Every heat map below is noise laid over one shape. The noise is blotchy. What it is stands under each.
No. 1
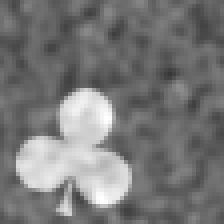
club
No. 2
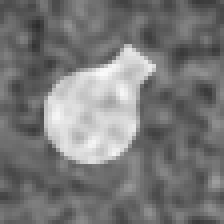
light bulb
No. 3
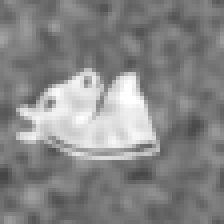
chess knight
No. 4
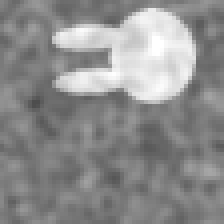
rabbit's head
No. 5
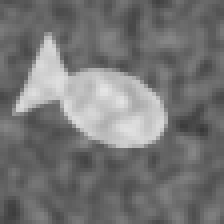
fish
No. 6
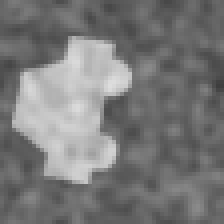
car
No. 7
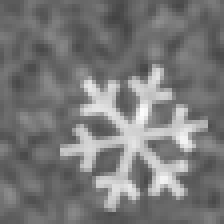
snowflake
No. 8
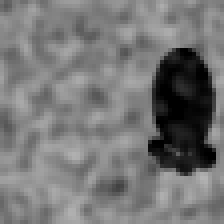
footprint
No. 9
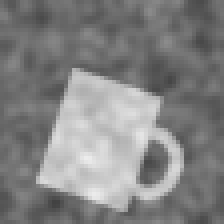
cup
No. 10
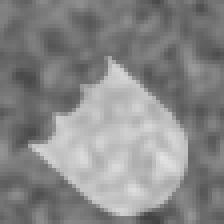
ghost
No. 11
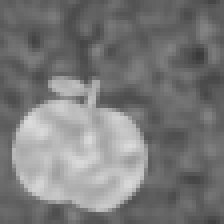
apple
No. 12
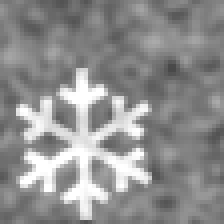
snowflake
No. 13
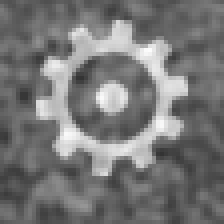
gear
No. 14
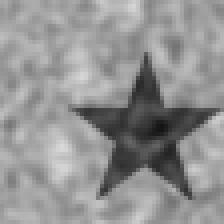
star
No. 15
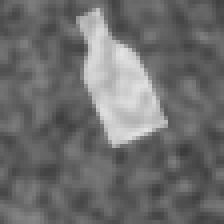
bottle
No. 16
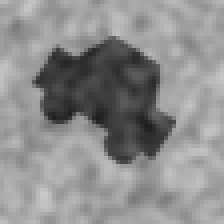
car
